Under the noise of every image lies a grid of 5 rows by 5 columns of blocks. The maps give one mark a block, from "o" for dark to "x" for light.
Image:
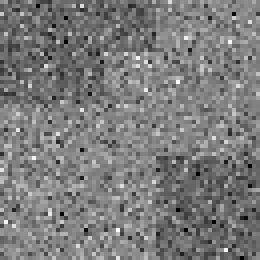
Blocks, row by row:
o o o x x
o o x x x
x x x x x
x x x o o
x x x o o
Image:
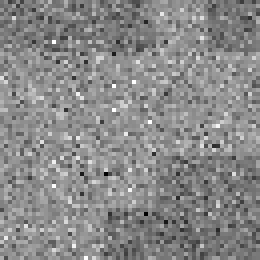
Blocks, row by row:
o o o x o
x x x x x
x x x x x
x x x o o
x x o o o
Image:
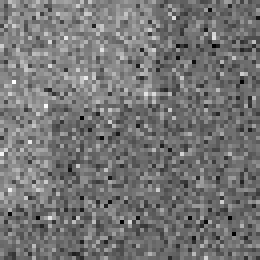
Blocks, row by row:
x x x o o
x x x o o
x o o o o
x o o o o
o o o o o
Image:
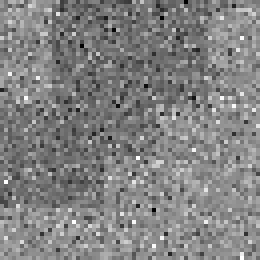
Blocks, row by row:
x o o o x
x o o o x
o o o x x
o o x x x
x x x x x
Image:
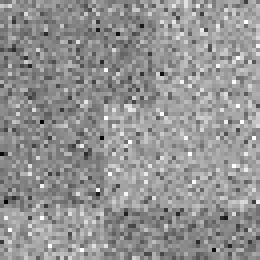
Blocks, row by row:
o o o x x
o o o x x
o o x x x
o o x x x
x x o o o
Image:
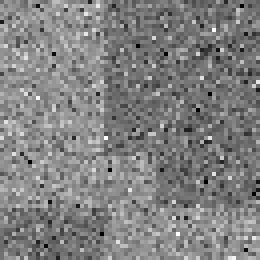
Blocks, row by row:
x x o o o
x x o o o
x x o o o
x x x o o
o o x x x
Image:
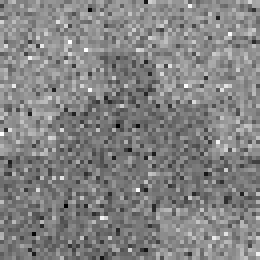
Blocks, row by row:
x x x x x
x x o x x
x o o o x
o o o o o
o o o x x
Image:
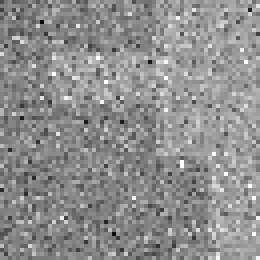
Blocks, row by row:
o o o x x
o x x x x
o o o x x
o o o o x
o o o o x
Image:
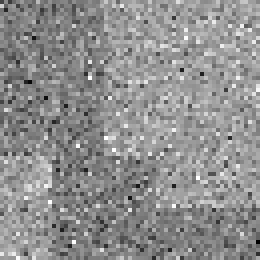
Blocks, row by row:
o o x x x
o o x x x
o o x x x
x o o x x
x o o o o
